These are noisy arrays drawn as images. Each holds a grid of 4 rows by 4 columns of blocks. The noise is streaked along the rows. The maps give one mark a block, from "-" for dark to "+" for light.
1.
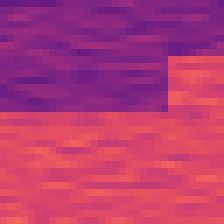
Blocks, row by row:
- - - -
- - - +
+ + + +
+ + + +
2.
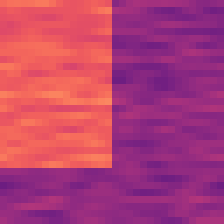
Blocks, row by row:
+ + - -
+ + - -
+ + - -
- - - -
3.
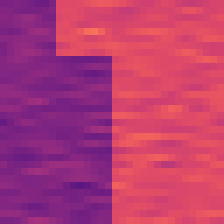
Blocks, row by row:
- + + +
- - + +
- - + +
- - + +
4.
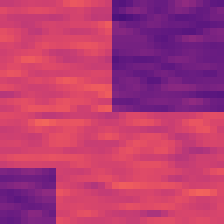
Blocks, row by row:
+ + - -
+ + - -
+ + + +
- + + +
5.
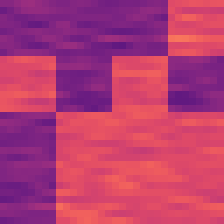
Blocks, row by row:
- - - +
+ - + -
- + + +
- + + +
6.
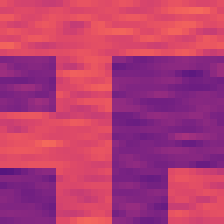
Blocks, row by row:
+ + + +
- + - -
+ + - -
- + - +
